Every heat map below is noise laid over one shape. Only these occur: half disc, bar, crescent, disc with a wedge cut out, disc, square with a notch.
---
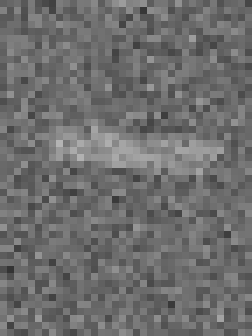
light bar
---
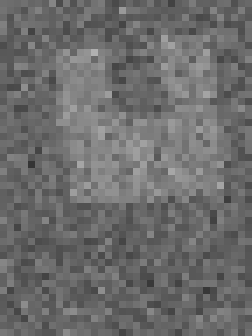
light square with a notch
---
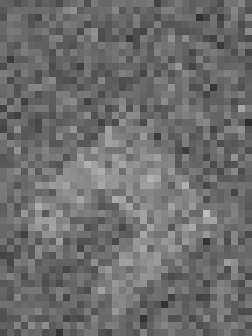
light square with a notch
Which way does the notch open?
down and left
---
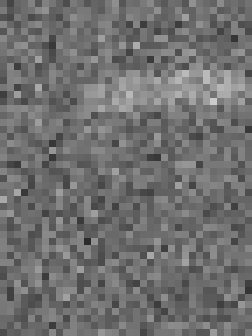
light bar
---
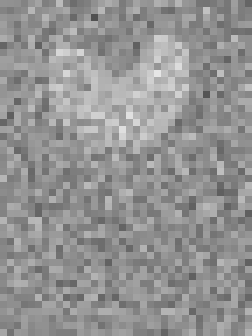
light disc with a wedge cut out
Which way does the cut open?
up
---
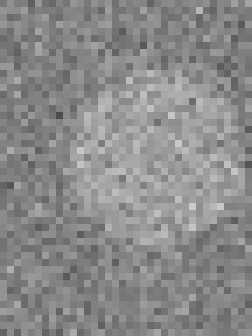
light disc
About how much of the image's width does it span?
two thirds
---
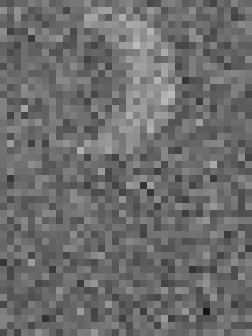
light crescent, top middle
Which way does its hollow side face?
left
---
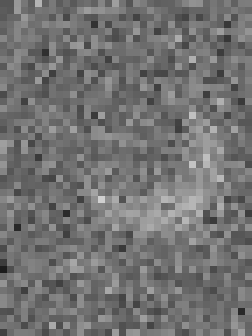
light crescent
